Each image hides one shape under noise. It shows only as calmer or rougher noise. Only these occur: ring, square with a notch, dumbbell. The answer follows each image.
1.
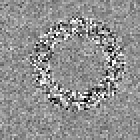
rough ring
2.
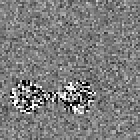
rough dumbbell
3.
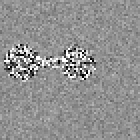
rough dumbbell
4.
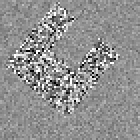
rough square with a notch
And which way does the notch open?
up and right
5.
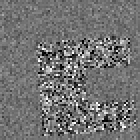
rough square with a notch
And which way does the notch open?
right
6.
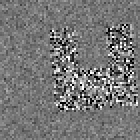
rough square with a notch
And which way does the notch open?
up
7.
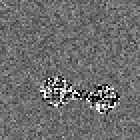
rough dumbbell
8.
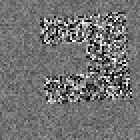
rough square with a notch
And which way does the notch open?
left
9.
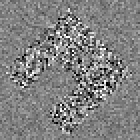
rough square with a notch
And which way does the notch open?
down and left
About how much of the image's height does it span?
nearly all
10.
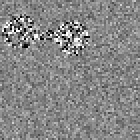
rough dumbbell
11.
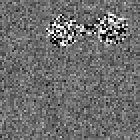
rough dumbbell
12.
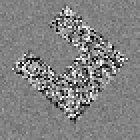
rough square with a notch
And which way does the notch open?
up and left
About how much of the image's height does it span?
nearly all
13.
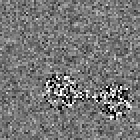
rough dumbbell
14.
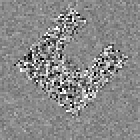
rough square with a notch
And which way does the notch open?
up and right
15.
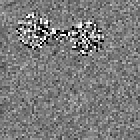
rough dumbbell
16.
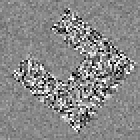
rough square with a notch
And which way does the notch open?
up and left
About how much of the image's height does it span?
nearly all
